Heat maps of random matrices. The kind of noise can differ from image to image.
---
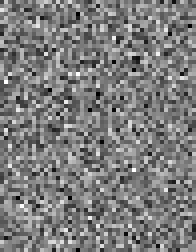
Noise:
independent entries
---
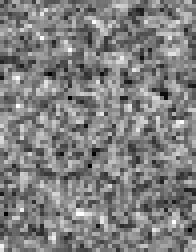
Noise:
blotchy
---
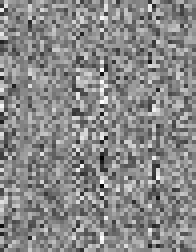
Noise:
columns of uneven size
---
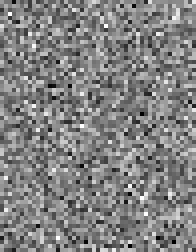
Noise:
independent entries
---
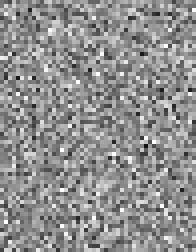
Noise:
independent entries
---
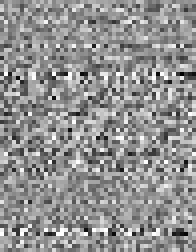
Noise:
rows of uneven size
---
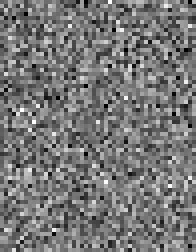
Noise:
independent entries
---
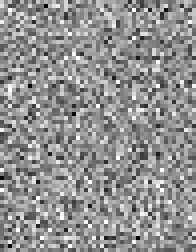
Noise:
low rank plus noise
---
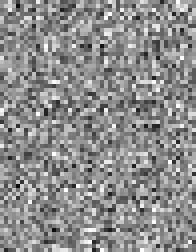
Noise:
low rank plus noise
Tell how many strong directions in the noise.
five to eight
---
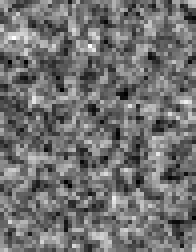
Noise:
blotchy
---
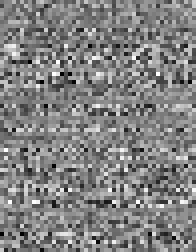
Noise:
rows of uneven size
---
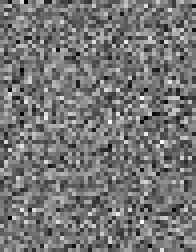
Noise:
low rank plus noise
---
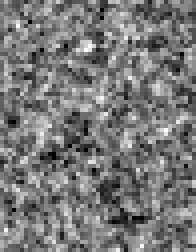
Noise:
blotchy
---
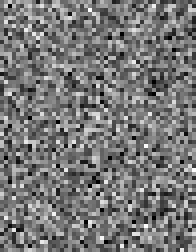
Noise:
independent entries
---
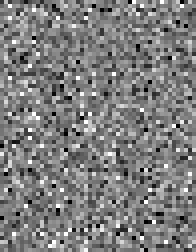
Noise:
heavy tails
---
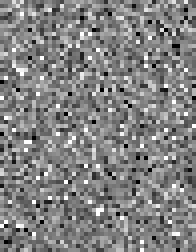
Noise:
heavy tails
